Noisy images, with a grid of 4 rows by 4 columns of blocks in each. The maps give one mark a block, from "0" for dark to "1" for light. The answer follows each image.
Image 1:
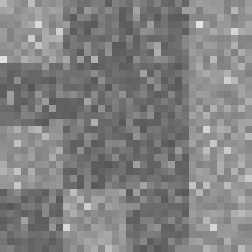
1 0 0 1
0 0 0 1
1 0 0 1
0 1 0 1
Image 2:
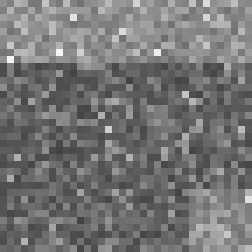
1 1 1 1
0 0 0 0
0 0 0 0
0 0 0 1
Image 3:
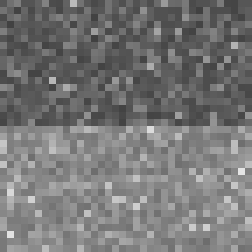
0 0 0 0
0 0 0 0
1 1 1 1
1 1 1 1
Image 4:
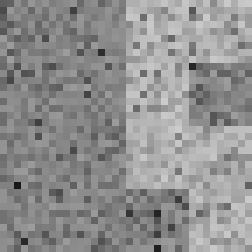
0 0 1 1
0 0 1 0
0 0 1 1
0 0 0 1
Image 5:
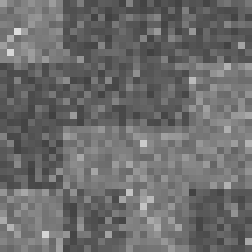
1 0 0 0
0 0 0 1
0 1 1 1
1 0 1 0
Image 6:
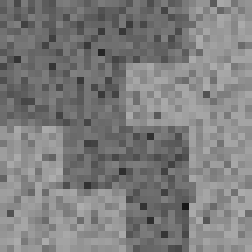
0 0 0 1
0 0 1 1
1 0 0 1
1 1 0 1
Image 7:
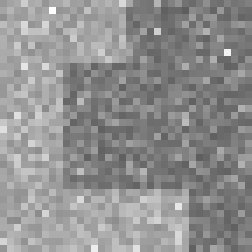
1 1 0 0
1 0 0 0
1 0 0 0
1 1 1 0
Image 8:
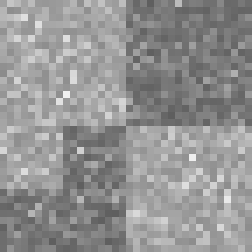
1 1 0 0
1 1 0 0
1 0 1 1
0 0 1 1
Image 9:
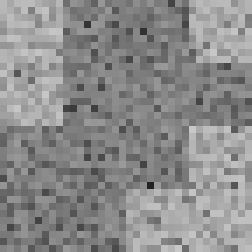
1 0 0 1
1 0 0 0
0 0 0 1
0 0 1 1
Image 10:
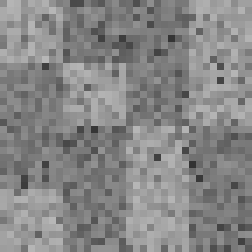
1 0 0 1
0 1 0 1
0 0 1 0
1 0 1 0
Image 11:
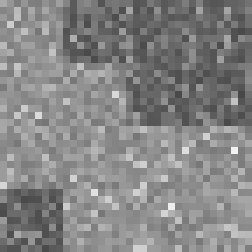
1 0 0 0
1 1 0 0
1 1 1 1
0 1 1 1
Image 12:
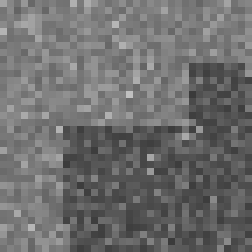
1 1 1 1
1 1 1 0
1 0 0 0
1 0 0 0
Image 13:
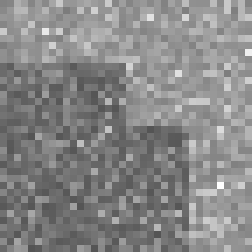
1 1 1 1
0 0 1 1
0 0 0 1
0 0 0 1
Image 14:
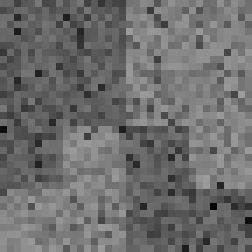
0 0 1 1
0 0 1 1
0 1 0 1
1 1 0 0
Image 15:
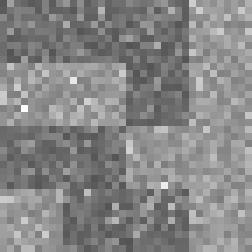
0 0 0 1
1 1 0 1
0 0 1 1
1 0 0 1
